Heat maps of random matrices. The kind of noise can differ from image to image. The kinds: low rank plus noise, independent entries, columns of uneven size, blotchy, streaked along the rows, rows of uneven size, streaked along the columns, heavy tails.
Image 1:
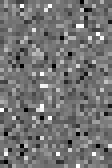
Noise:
heavy tails
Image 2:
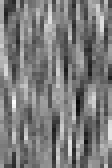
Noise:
streaked along the columns
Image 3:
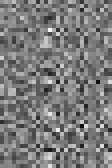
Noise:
low rank plus noise
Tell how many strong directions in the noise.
two
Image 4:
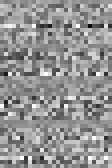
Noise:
rows of uneven size
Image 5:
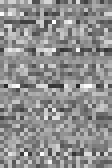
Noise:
rows of uneven size
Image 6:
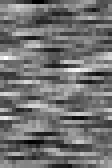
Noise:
streaked along the rows
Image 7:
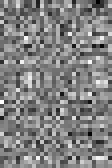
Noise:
low rank plus noise
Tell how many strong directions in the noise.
two
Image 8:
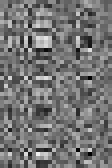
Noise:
low rank plus noise
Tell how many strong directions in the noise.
one
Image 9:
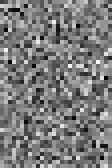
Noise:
independent entries
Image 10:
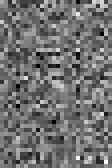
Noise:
low rank plus noise
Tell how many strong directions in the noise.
three or four
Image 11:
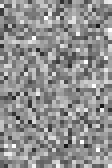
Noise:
independent entries
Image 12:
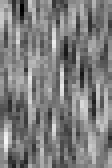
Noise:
streaked along the columns
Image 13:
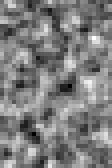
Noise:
blotchy
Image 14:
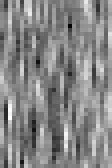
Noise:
streaked along the columns
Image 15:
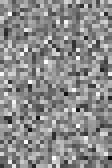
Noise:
independent entries
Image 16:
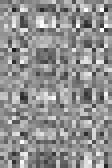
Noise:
low rank plus noise
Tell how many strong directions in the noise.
one
